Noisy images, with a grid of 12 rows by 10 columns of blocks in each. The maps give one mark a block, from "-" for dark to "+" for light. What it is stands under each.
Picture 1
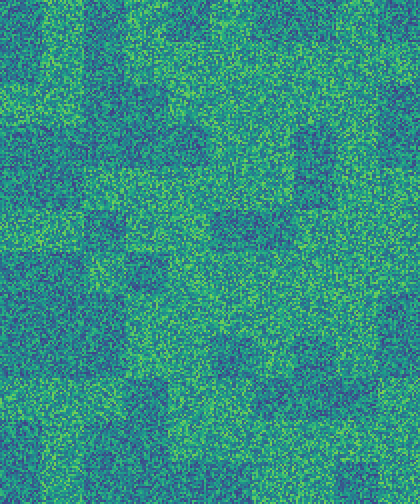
- + - + - + - - + -
- + - + + + + + + +
+ + - - + + + + + -
- - - - - + + - + -
- - + + + + + - + +
+ + - + + - - + + +
- - + - + + + + + +
- - - + + + + + + -
- - - + + - + - + -
+ + + - + + - - - +
- + - - + + + + + +
- + - - - - + + - +
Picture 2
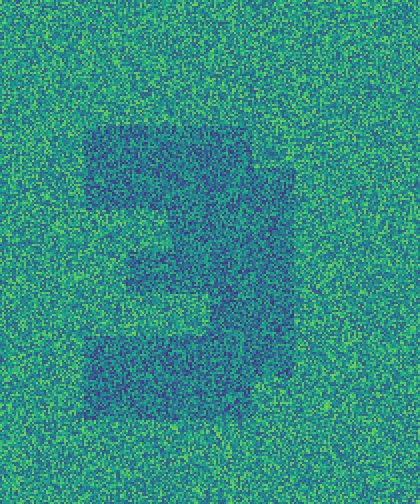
+ + + + + + + + + +
+ + + + + + + + + +
+ + + + + + + + + +
+ + - - - - + + + +
+ + - - - - - + + +
+ + + + - - - + + +
+ + + - - - - + + +
+ + + + + - - + + +
+ + - - - - - + + +
+ + - - - - + + + +
+ + + + + + + + + +
+ + + + + + + + + +
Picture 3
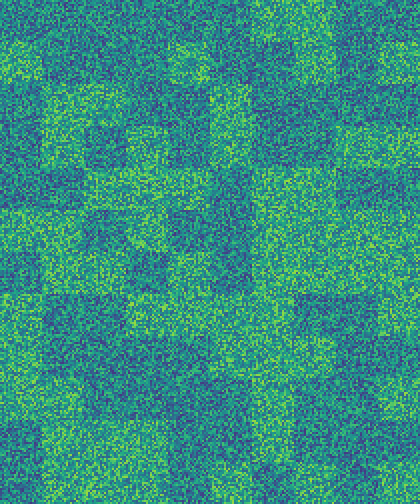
- - - - - - + + - -
+ - - - + - - + - +
- + + - - + - - - -
- + - + - + - - + +
- - + + + - + + - -
+ + - + - - + + + +
- + + - + - + + + +
+ - - + + + + - - +
+ - - - - + + + - -
+ + - - - - + - - +
- + + + - - + - - -
- + + + - + - + - +
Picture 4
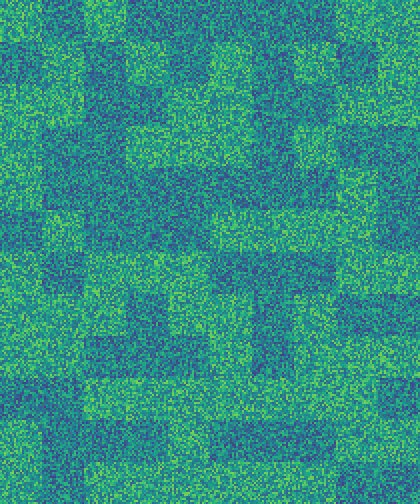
+ - + - - - - - + +
- + - + - + - + - +
+ + - - + + - - + +
+ - - + + + - + - -
+ - - - - - - - + -
- + - - - + + + + -
+ - + + + - - - + +
+ + + - + + - + - -
+ + - - - + - + + +
- - + + + + + + + -
+ - - - + - - - + +
+ - + + + + + + - -
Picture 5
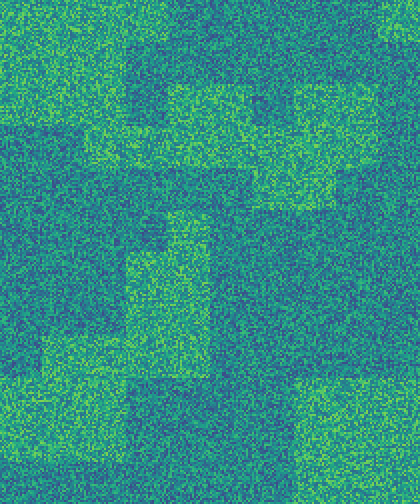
+ + + + - - - - - +
+ + + - - - - - - -
+ + + - + + - + + -
- - + + + + + + + -
- - - - - - + + - -
- - - - + - - - - -
- - - + + - - - - -
- - - + + - - - - -
- + + + + - - - - -
+ + + - - - - + + +
+ + + - - - - + + +
- - - - - - - + + +
